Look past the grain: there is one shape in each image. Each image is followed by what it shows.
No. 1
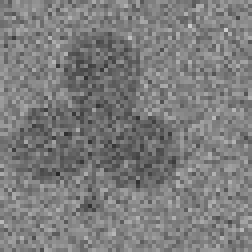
club
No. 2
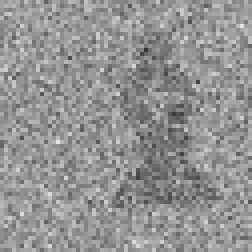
chess bishop
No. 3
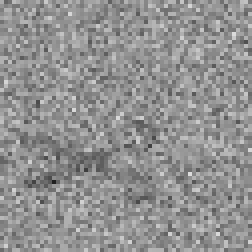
pair of scissors
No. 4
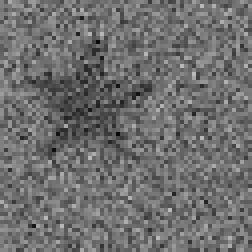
star
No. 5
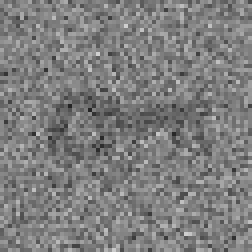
key
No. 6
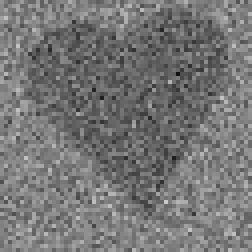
heart
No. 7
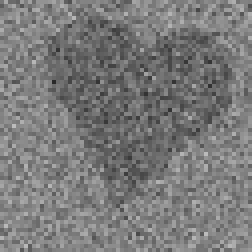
heart
